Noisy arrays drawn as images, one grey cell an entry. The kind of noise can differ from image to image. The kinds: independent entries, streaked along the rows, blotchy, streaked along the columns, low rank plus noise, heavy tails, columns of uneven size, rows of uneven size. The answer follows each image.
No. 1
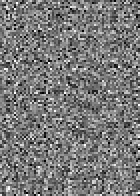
low rank plus noise
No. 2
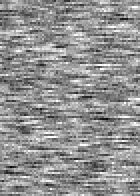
streaked along the rows
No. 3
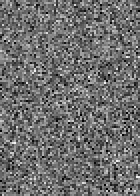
independent entries
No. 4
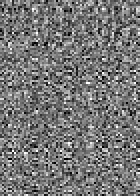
low rank plus noise
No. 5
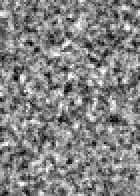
blotchy
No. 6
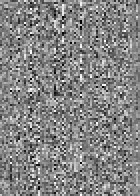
columns of uneven size
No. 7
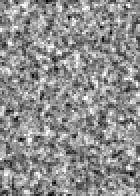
blotchy
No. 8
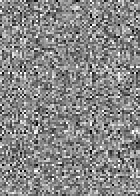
low rank plus noise
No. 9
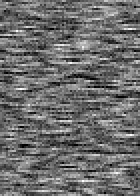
streaked along the rows
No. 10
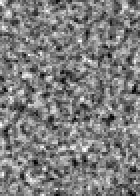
blotchy
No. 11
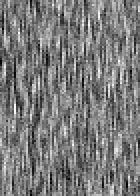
streaked along the columns
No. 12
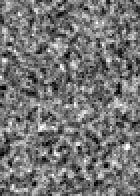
blotchy
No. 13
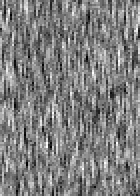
streaked along the columns
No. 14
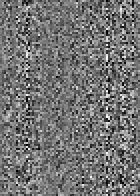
columns of uneven size
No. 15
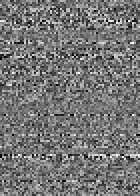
rows of uneven size
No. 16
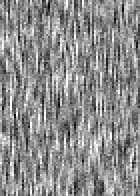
streaked along the columns
